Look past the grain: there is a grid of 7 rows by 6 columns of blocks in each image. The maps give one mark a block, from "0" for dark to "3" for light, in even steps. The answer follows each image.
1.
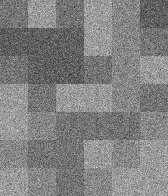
131320
000321
100123
313321
321112
211323
321233
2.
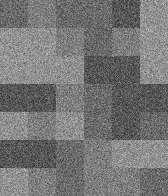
121103
332123
333003
002100
323101
001233
321221
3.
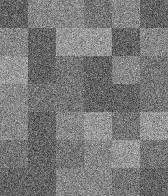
022120
203302
301021
211001
202313
101231
002210
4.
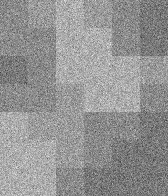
123210
113310
013332
112331
322110
332100
331000
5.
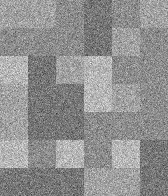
221012
111021
302311
200321
200111
313130
000220
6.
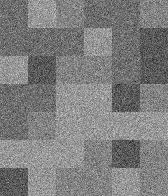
132112
111310
302210
113302
123333
333202
032232
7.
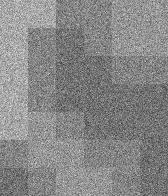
331122
310122
310011
310000
321000
122110
012210
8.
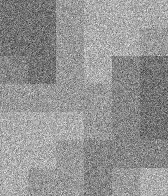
002333
002332
102310
222210
333210
332111
322123
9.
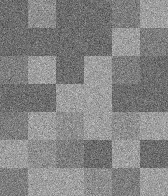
020013
000031
130310
003300
132323
321030
133213
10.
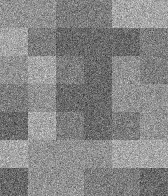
221133
310001
231021
120022
031012
322233
022110
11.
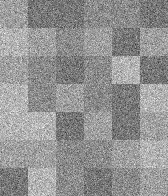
200110
321202
210130
312103
330202
221123
031012
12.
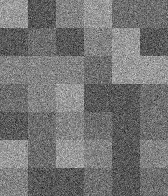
302311
010230
222133
123001
012101
313202
200101
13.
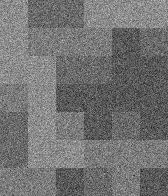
311333
322201
331100
230000
132010
133222
220120
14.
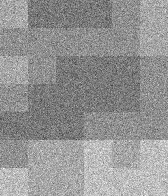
200012
111112
210001
100001
000111
122323
322333
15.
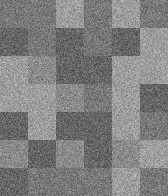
113131
010103
320033
332130
030031
202023
011131
